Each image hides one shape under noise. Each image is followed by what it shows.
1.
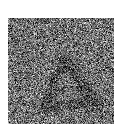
triangle frame
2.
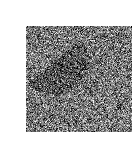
half disc
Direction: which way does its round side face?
down and right
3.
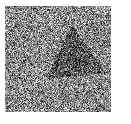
triangle
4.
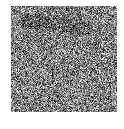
bar
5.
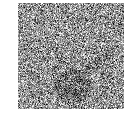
lollipop
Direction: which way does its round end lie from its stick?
down and left
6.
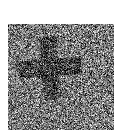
cross
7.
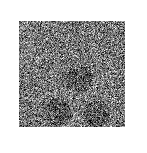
three dots
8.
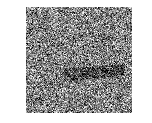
bar
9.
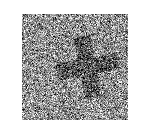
cross
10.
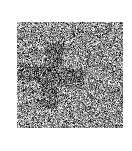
cross
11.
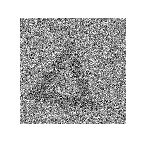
triangle frame
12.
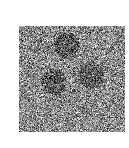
three dots
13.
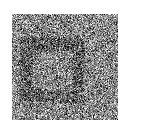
square frame
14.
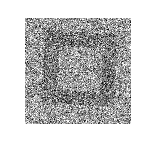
square frame
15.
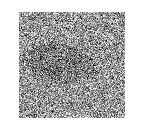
ellipse
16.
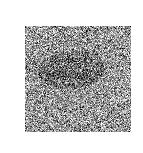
ellipse
